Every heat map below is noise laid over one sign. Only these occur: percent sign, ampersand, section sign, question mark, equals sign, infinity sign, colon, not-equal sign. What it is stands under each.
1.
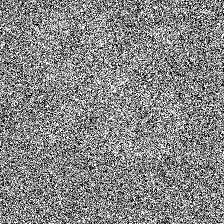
percent sign
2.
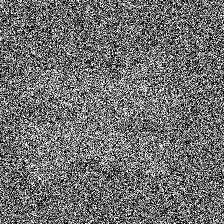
not-equal sign
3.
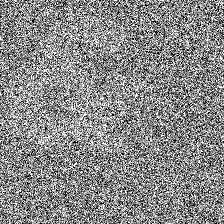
ampersand
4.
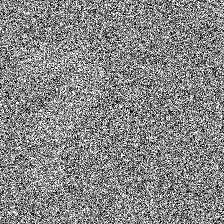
question mark
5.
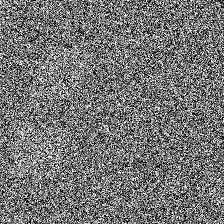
colon
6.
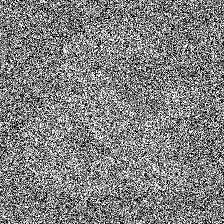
ampersand
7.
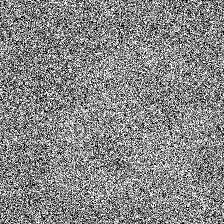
ampersand
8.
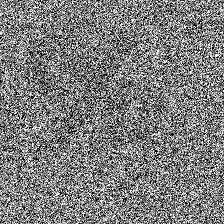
percent sign
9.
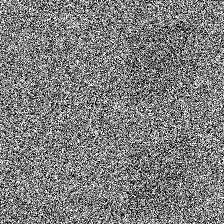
colon
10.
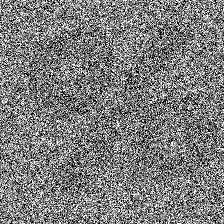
percent sign
